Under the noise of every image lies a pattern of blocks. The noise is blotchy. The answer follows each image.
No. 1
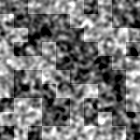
mirrored about the diagonal from the bottom left
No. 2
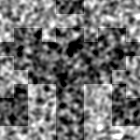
left and right mirror each other
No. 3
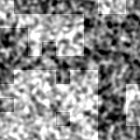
no symmetry
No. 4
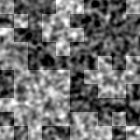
mirrored about the diagonal from the bottom left
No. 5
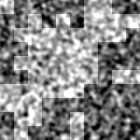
mirrored about the diagonal from the top left
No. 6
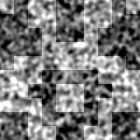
left and right mirror each other
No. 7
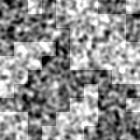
mirrored about the diagonal from the bottom left
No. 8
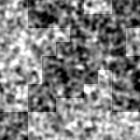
mirrored about the diagonal from the bottom left
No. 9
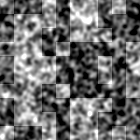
top and bottom mirror each other
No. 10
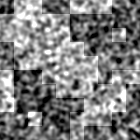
mirrored about the diagonal from the top left
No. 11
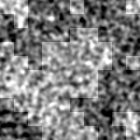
mirrored about the diagonal from the bottom left
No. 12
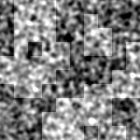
no symmetry
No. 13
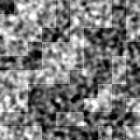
mirrored about the diagonal from the top left
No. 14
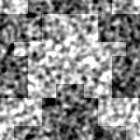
left and right mirror each other
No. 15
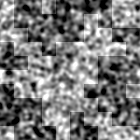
mirrored about the diagonal from the bottom left
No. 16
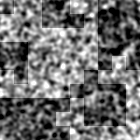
mirrored about the diagonal from the top left
